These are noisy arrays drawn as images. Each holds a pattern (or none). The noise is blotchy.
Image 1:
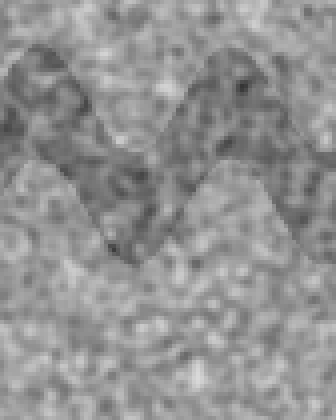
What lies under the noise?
a wavy band
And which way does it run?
left to right
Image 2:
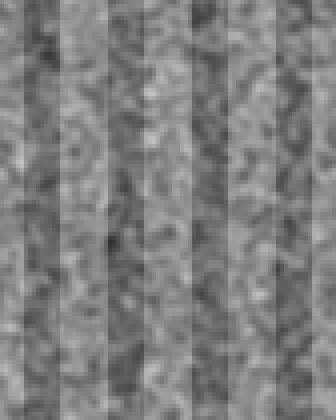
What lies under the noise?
vertical stripes
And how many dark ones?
4
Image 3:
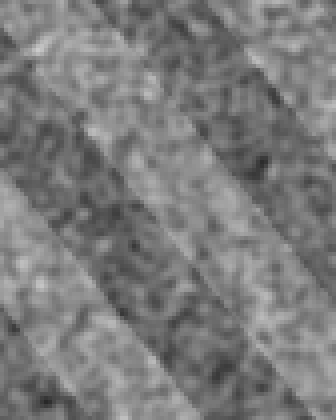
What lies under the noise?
diagonal stripes
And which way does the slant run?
top left to bottom right
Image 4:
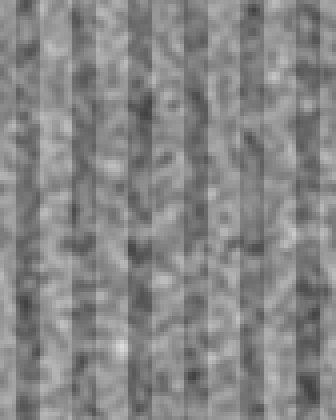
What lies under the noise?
vertical stripes
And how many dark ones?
6
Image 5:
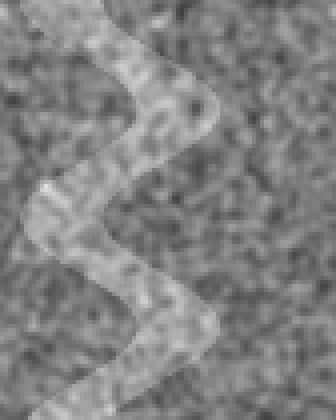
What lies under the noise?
a wavy band
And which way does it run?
top to bottom
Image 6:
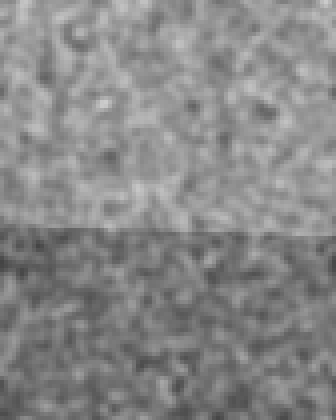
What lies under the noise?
a sharp edge
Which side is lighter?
top
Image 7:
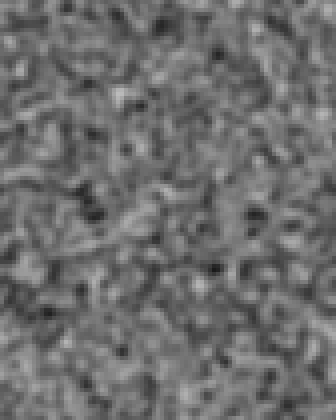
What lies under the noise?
only noise
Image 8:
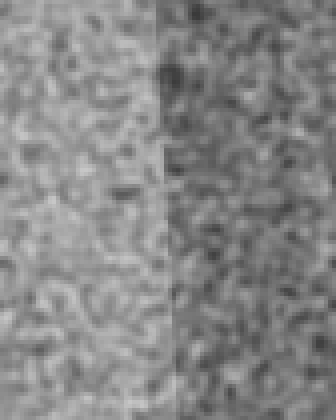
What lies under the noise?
a sharp edge
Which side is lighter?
left
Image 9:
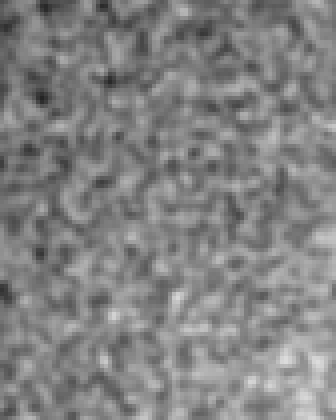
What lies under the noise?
a smooth slope
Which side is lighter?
bottom right
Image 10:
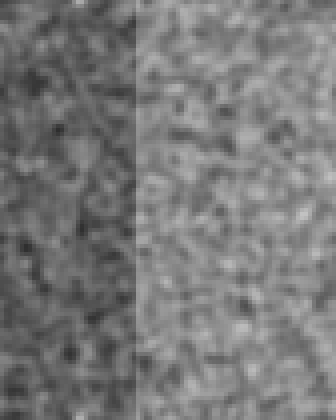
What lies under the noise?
a sharp edge
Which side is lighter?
right
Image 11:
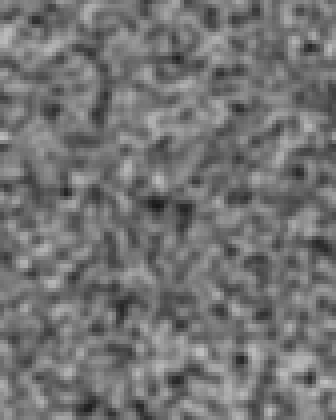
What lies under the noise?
only noise
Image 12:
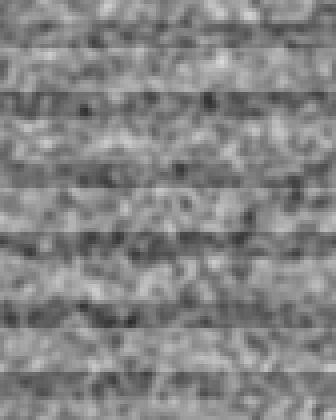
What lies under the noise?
horizontal stripes
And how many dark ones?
6
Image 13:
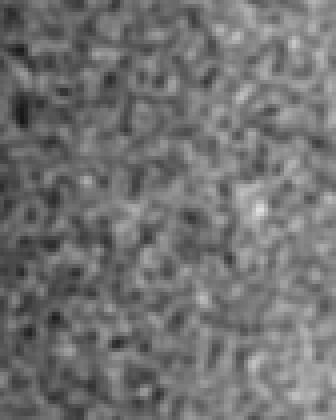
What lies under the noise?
a smooth slope
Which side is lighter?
right
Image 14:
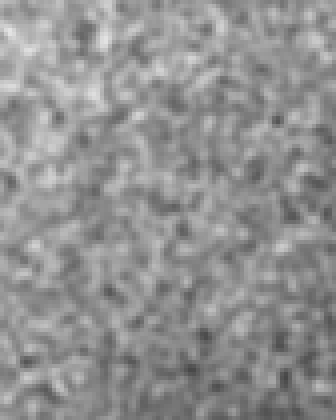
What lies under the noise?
a smooth slope
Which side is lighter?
top left
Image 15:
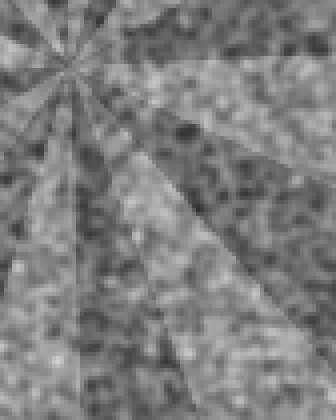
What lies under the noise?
spokes from one point
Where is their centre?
top left
